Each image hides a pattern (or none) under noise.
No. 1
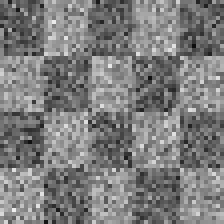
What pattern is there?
a checkerboard
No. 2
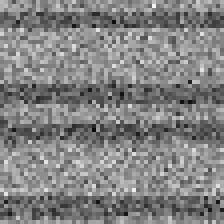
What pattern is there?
bands of rows
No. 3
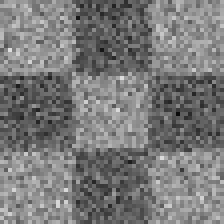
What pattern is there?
a checkerboard
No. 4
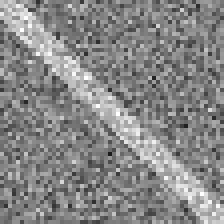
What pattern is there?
a diagonal band
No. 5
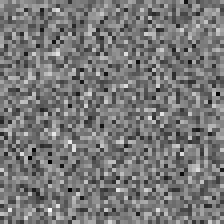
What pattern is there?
only noise
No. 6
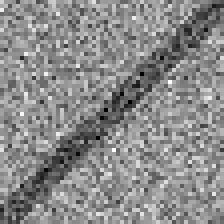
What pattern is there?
a diagonal band
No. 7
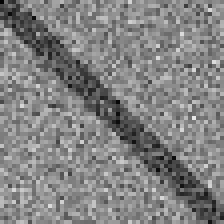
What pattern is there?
a diagonal band
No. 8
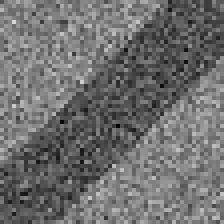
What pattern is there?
a diagonal band
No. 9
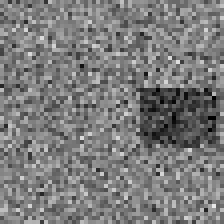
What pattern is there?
one block
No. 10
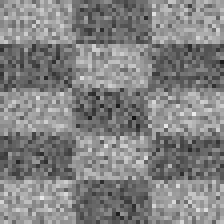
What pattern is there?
a checkerboard
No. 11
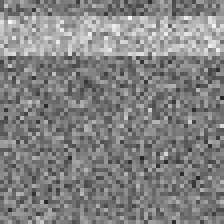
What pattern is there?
one band of rows
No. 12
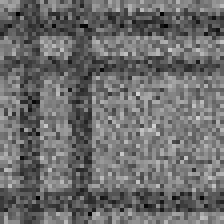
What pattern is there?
bands of rows crossing bands of columns
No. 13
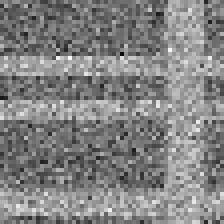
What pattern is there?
bands of rows crossing bands of columns
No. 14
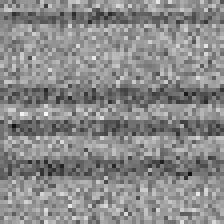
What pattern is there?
bands of rows
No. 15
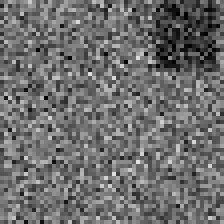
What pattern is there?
one block
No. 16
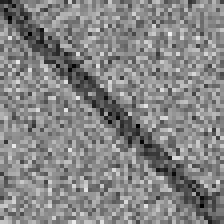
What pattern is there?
a diagonal band
